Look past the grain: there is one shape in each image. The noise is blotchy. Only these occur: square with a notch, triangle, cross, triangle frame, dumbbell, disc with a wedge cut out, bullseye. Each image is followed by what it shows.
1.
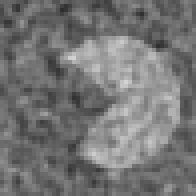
light disc with a wedge cut out
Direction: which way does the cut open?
left
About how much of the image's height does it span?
two thirds
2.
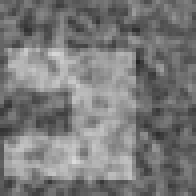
light square with a notch
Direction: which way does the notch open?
left
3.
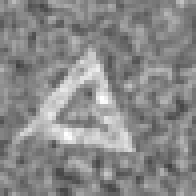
light triangle frame
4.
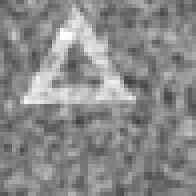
light triangle frame
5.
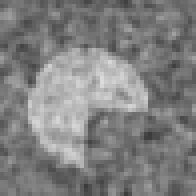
light disc with a wedge cut out
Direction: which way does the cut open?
down and right
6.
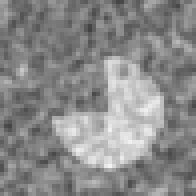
light disc with a wedge cut out
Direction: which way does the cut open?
up and left
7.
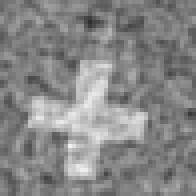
light cross
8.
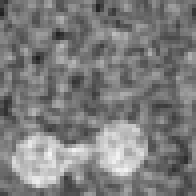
light dumbbell
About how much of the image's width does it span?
two thirds
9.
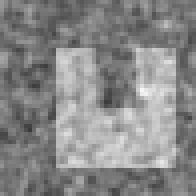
light square with a notch
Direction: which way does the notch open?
up
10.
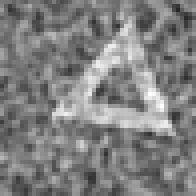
light triangle frame
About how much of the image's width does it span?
two thirds
